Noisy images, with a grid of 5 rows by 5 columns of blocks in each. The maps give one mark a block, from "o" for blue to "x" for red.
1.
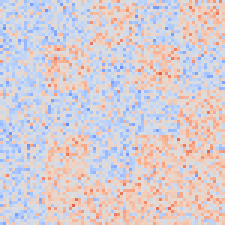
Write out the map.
o o x o x
o x o x o
o o o o x
o x o x x
o x x x x
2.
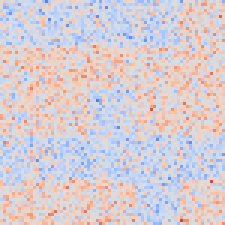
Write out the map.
o o o o x
x x x x x
x x o x x
o o o o o
x x x o x
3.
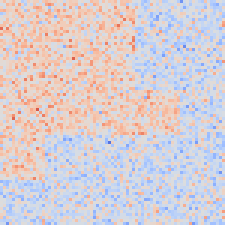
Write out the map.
x x x o o
x x x o o
x x x x o
x o o o o
o o o o o
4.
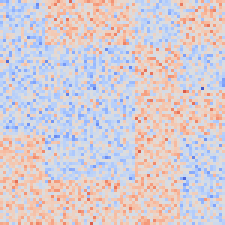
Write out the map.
o x x o x
o o o x o
o o o x x
x o o x o
x x x x o
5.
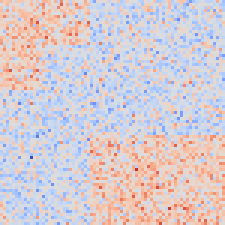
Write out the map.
x x o o o
x o o o o
o o o o o
o o x x x
o o x x x
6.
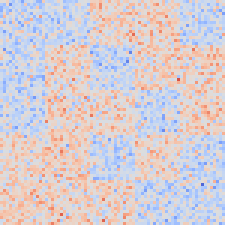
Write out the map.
o o x x o
o x o x x
o x x o x
x x o x o
x x x o o
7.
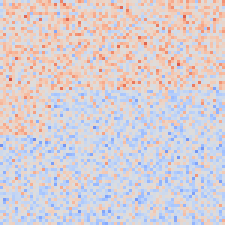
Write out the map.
x x x x x
x x x x x
x o o o o
o o o o o
o o o o o
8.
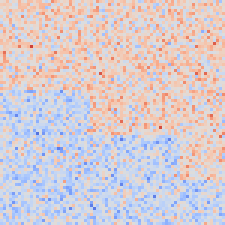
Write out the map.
x x x x x
x x x x x
o o x x x
o o o o x
o o o o o
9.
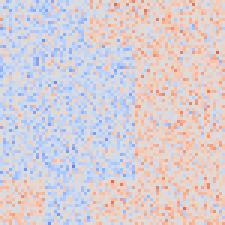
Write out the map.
o o x x x
o o o x x
o o o x x
o o o x x
x o x x x
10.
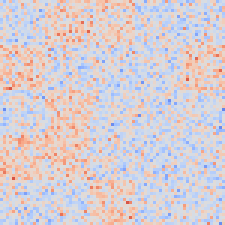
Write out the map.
o x x o o
x o o o x
o x o o o
x x o o o
o o x o o
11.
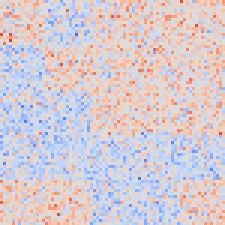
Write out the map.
x o x x x
o x x x x
o o x x x
o o o o o
x x o o x
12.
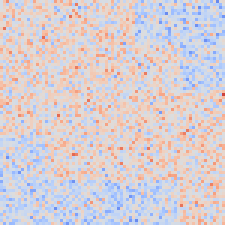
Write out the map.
x x x o o
x x x x o
x x x x x
o x x x x
o o o o x
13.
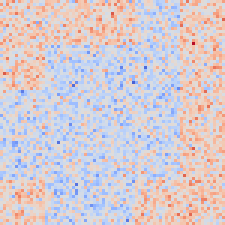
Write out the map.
x x x o x
x o o o x
o o o o x
o o o o x
x o o x x
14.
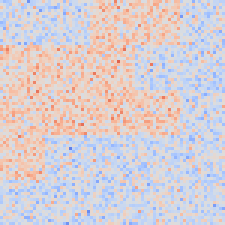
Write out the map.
o o x x o
x x x o o
x x x x o
x o o o o
o o o o o
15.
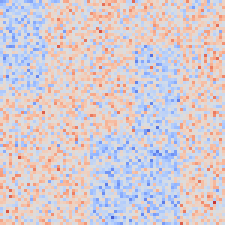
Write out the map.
o x x x x
o x x o x
x x x o x
x x o o x
x x o o x
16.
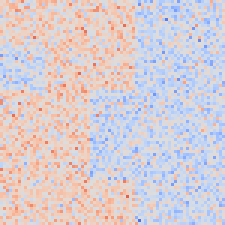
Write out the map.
x x x o o
o x x o o
x x o o o
x x o o o
x x x o o
